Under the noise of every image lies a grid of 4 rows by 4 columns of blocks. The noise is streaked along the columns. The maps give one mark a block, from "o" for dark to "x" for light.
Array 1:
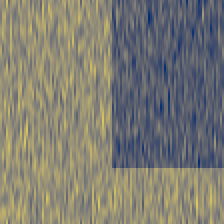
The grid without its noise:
xxoo
xxoo
xxoo
xxxx
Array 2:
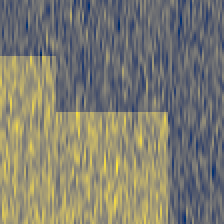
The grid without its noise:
oooo
xooo
xxxo
xxxo
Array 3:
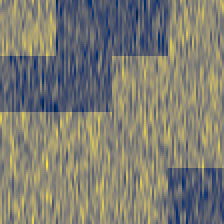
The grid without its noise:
xoox
ooxx
xxxx
xxxo
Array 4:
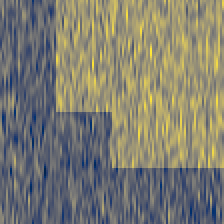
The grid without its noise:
oxxx
oxxx
ooxx
oooo
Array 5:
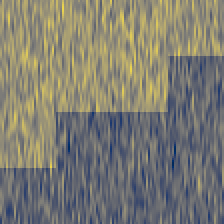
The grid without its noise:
xxxx
xxxo
xooo
oooo
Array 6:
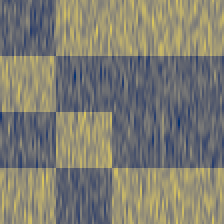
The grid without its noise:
oxxx
xooo
oxoo
xoxx
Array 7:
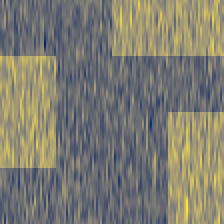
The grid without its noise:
ooxx
xooo
xoox
ooox
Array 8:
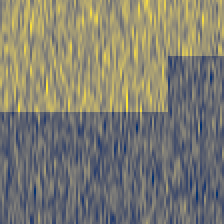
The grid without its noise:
xxxx
xxxo
oooo
oooo
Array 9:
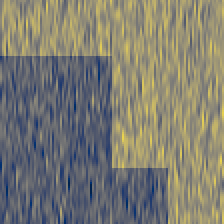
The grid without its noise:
xxxx
ooxx
ooxx
ooox
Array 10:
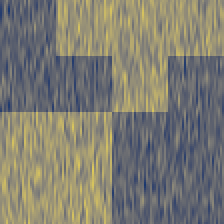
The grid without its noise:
oxxx
ooxo
xxoo
xxoo
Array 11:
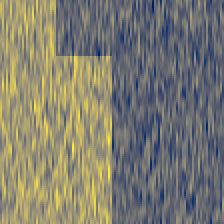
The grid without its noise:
xooo
xxoo
xxoo
xxoo
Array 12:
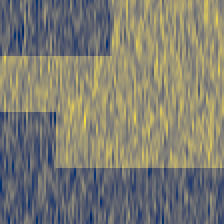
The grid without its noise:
ooxx
xxxx
oxxx
oooo
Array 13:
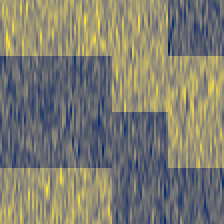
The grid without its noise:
xxxo
ooxx
ooox
xxoo
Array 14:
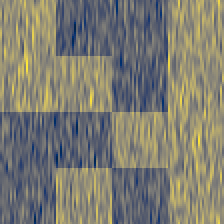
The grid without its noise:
xoox
xxox
ooxx
oxox
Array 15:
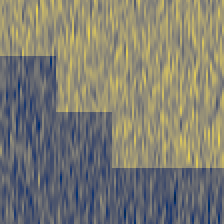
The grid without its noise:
xxxx
oxxx
ooxx
oooo
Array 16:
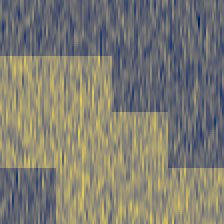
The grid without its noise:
oooo
xxoo
xxxo
oxxx
